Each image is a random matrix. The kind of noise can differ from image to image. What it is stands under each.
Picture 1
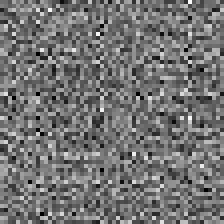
low rank plus noise
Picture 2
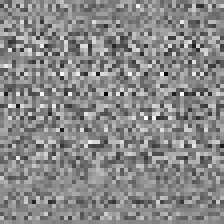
rows of uneven size
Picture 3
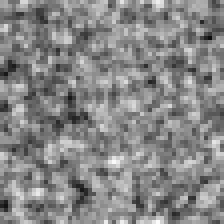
blotchy
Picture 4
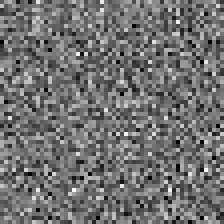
low rank plus noise
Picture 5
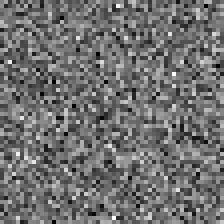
independent entries
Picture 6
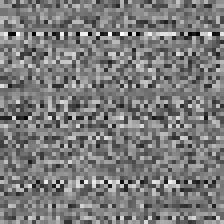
rows of uneven size
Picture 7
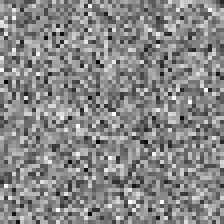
independent entries
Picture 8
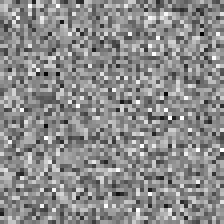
independent entries
